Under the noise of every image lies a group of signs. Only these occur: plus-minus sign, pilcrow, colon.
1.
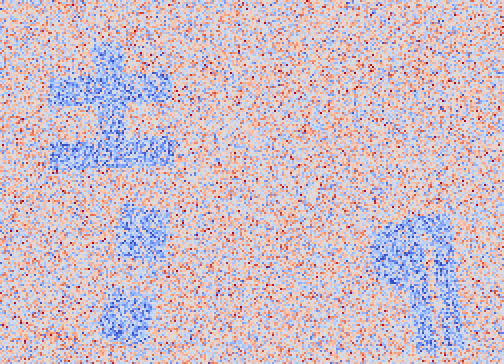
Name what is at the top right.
nothing
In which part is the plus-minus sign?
top left
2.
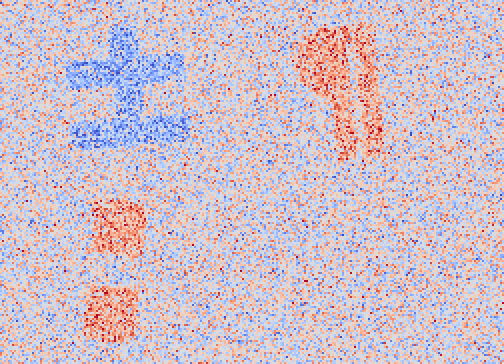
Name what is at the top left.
plus-minus sign
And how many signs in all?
3
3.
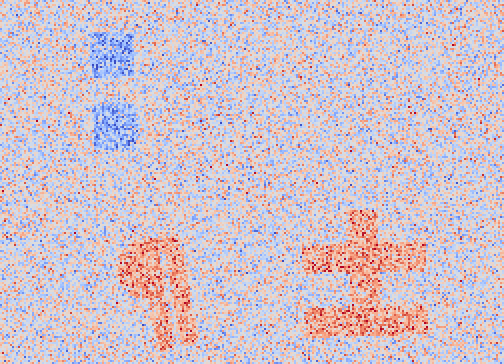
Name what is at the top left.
colon
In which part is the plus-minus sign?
bottom right
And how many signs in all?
3
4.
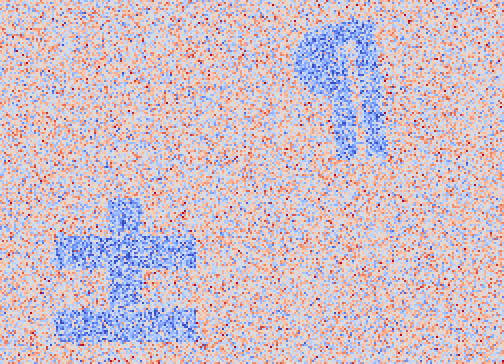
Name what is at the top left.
nothing
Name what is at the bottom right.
nothing
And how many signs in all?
2
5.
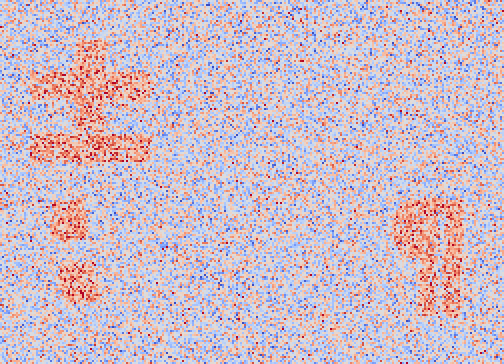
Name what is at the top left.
plus-minus sign
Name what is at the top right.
nothing
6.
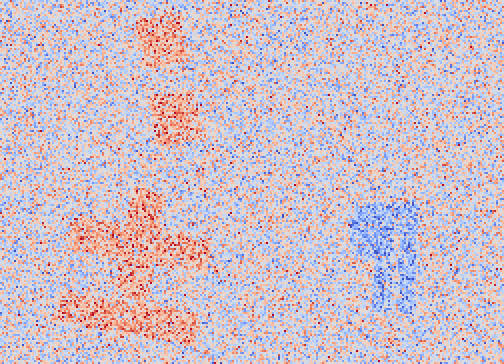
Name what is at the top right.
nothing
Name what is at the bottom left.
plus-minus sign
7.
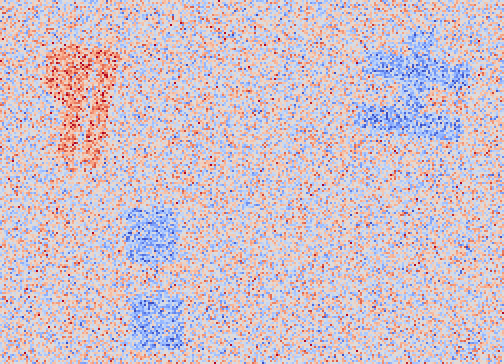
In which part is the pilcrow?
top left
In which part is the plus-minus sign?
top right
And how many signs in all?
3
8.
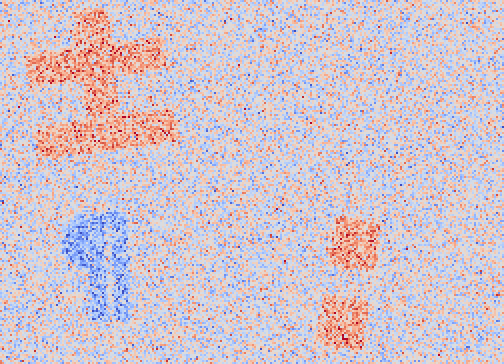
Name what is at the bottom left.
pilcrow
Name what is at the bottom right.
colon
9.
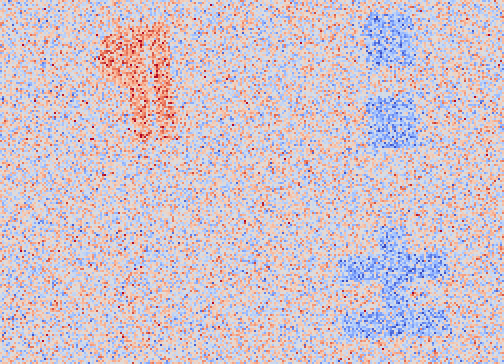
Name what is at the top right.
colon
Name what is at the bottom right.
plus-minus sign
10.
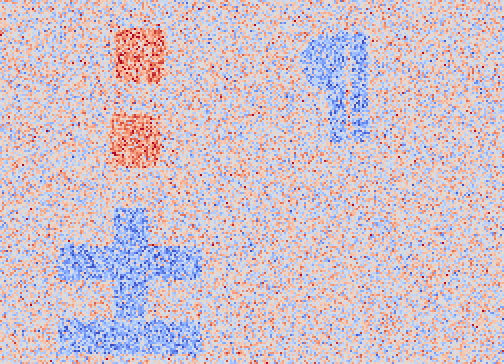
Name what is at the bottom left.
plus-minus sign
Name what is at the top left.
colon
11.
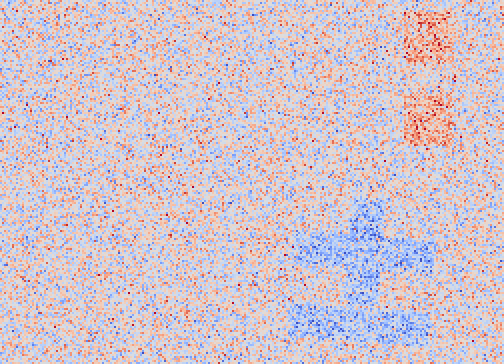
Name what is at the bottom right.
plus-minus sign
